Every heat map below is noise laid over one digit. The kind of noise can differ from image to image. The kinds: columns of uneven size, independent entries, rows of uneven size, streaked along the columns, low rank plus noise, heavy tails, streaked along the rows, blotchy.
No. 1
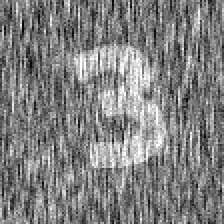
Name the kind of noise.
streaked along the columns
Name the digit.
3
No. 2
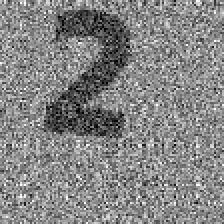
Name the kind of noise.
low rank plus noise
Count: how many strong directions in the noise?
one
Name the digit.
2
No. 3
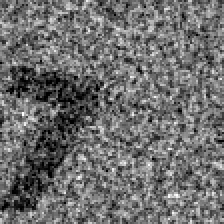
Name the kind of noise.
blotchy
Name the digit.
7
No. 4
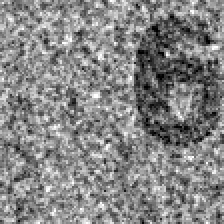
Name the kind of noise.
blotchy
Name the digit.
6
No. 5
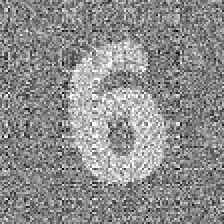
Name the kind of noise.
low rank plus noise
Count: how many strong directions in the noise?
one
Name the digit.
6
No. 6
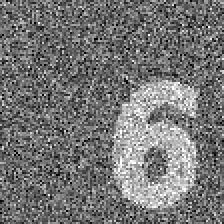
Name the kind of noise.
independent entries
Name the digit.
6
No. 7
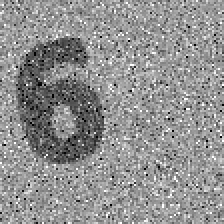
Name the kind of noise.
heavy tails
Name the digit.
6
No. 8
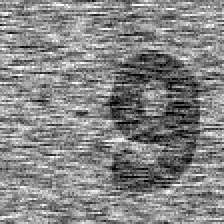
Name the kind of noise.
streaked along the rows
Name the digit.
9
